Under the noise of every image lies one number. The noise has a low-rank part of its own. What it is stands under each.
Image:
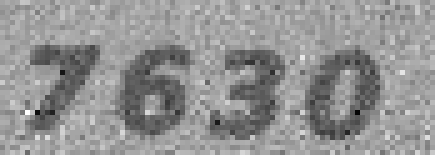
7630
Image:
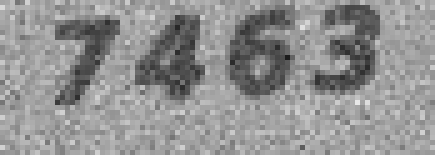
7463
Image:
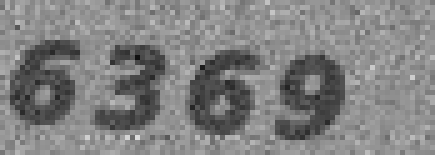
6369
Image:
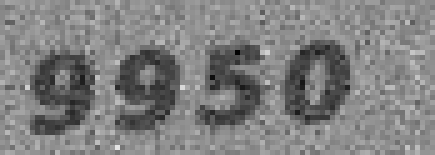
9950
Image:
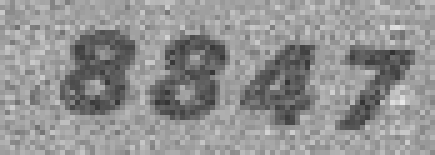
8847
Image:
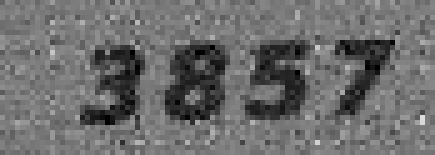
3857
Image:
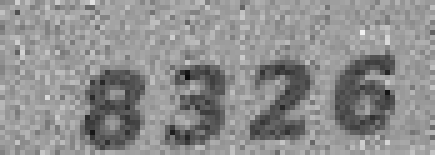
8326
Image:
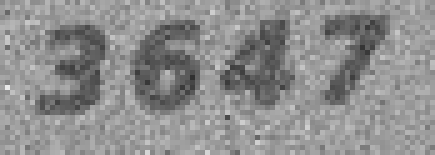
3647
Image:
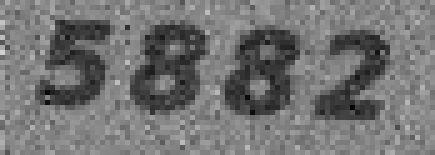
5882
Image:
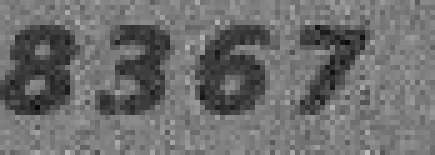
8367
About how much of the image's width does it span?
nearly all
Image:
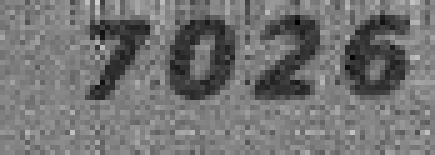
7026
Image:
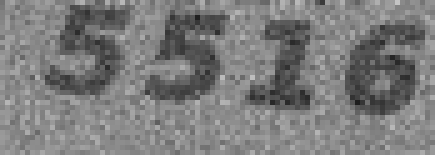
5516
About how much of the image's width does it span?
nearly all
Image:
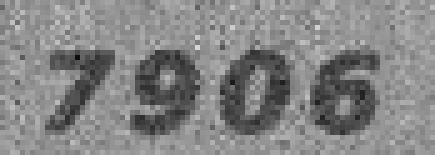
7906
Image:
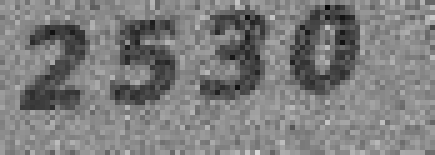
2530
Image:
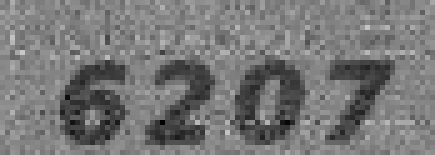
6207
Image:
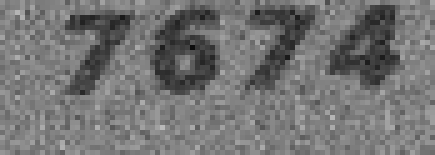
7674
